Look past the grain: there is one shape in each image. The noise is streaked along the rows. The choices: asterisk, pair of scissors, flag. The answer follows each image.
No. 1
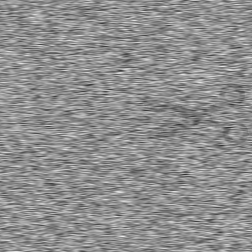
pair of scissors
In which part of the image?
middle right
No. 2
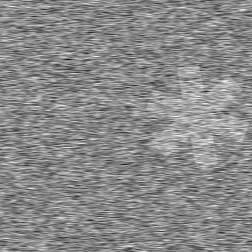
asterisk
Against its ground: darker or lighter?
lighter
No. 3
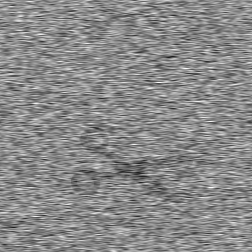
pair of scissors
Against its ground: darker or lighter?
darker
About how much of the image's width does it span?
half
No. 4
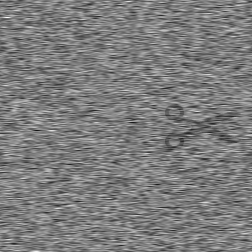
pair of scissors
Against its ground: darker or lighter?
darker
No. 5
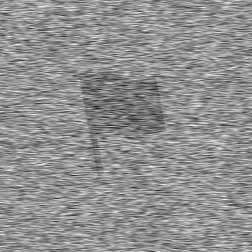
flag
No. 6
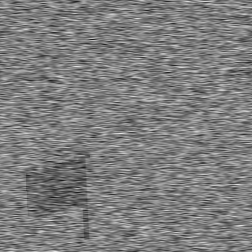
flag
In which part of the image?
bottom left
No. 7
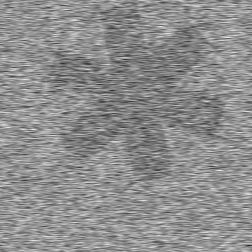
asterisk
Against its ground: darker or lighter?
darker
